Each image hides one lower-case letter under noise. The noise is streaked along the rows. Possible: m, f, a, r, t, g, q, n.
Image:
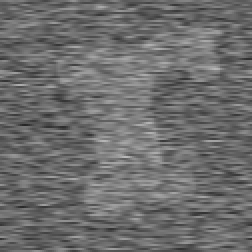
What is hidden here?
light r
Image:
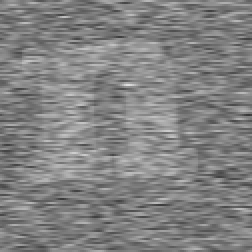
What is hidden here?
light n
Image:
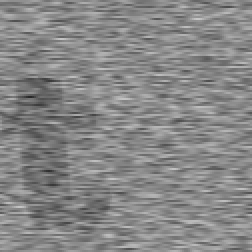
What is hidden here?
dark t
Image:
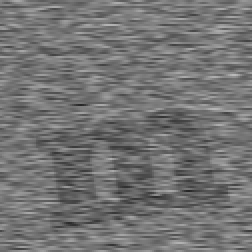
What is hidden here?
dark m
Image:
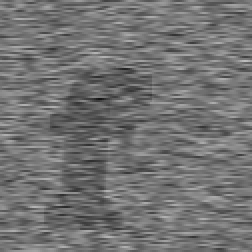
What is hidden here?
dark f
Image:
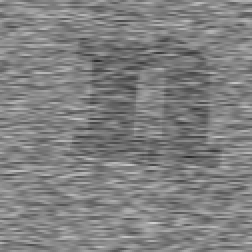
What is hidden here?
dark n
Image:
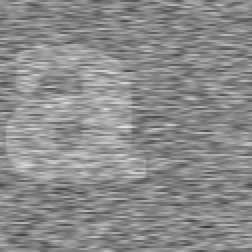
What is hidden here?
light a
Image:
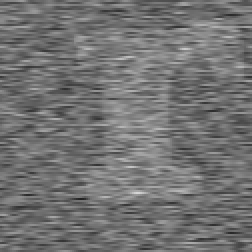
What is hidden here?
light r
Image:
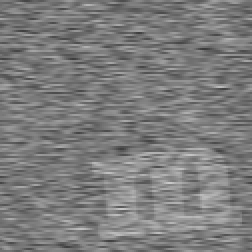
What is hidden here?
light m
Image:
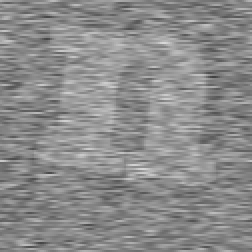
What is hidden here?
light n
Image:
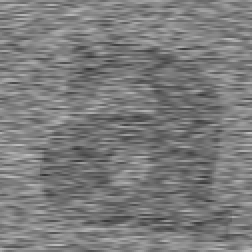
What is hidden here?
dark a
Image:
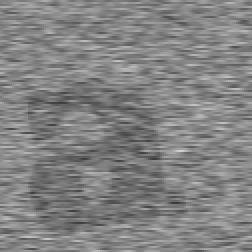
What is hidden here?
dark a
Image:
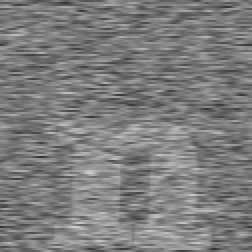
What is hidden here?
light n
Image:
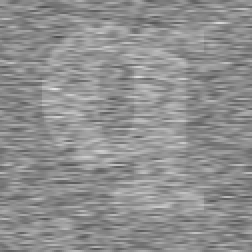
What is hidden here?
light q
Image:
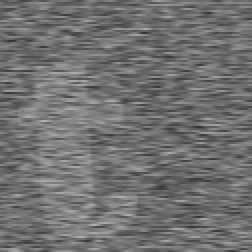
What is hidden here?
light t
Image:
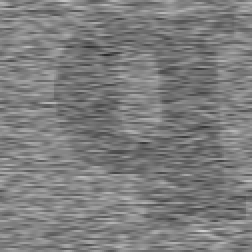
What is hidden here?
dark q
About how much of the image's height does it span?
nearly all
